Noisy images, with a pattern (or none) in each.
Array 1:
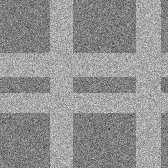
bands of rows crossing bands of columns
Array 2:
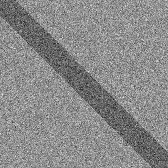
a diagonal band
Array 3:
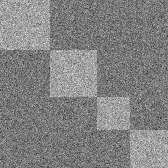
blocks along the diagonal
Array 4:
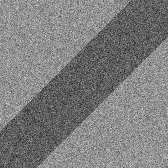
a diagonal band
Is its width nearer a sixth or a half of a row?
a half
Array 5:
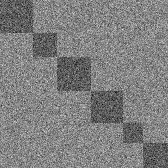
blocks along the diagonal
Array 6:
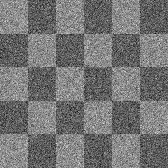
a checkerboard
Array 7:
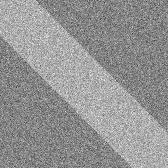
a diagonal band
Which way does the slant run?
top left to bottom right
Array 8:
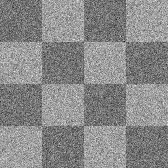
a checkerboard
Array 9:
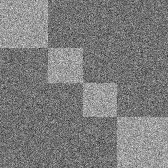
blocks along the diagonal
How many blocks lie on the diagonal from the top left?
4
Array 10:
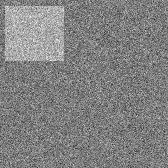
one block
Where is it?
top left
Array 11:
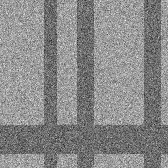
bands of rows crossing bands of columns
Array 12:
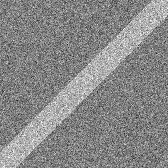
a diagonal band
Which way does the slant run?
bottom left to top right
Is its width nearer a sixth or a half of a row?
a sixth
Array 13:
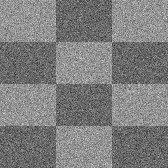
a checkerboard
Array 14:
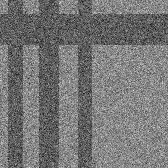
bands of rows crossing bands of columns
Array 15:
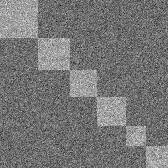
blocks along the diagonal
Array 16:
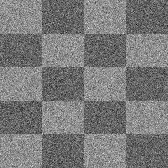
a checkerboard
